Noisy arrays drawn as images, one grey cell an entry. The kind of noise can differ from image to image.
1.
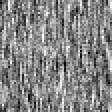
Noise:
streaked along the columns
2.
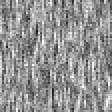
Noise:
streaked along the columns
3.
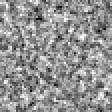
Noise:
blotchy
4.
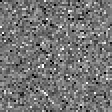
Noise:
heavy tails
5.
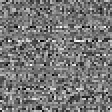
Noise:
rows of uneven size
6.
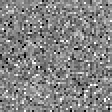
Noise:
heavy tails
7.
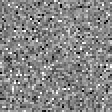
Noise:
heavy tails
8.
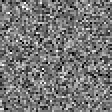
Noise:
independent entries
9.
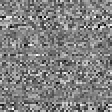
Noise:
rows of uneven size
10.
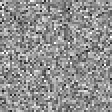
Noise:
independent entries
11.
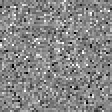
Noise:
heavy tails
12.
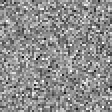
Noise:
independent entries
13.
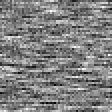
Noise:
streaked along the rows
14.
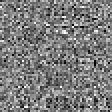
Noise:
low rank plus noise
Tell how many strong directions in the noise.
two
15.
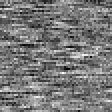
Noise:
streaked along the rows
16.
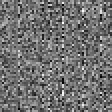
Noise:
columns of uneven size
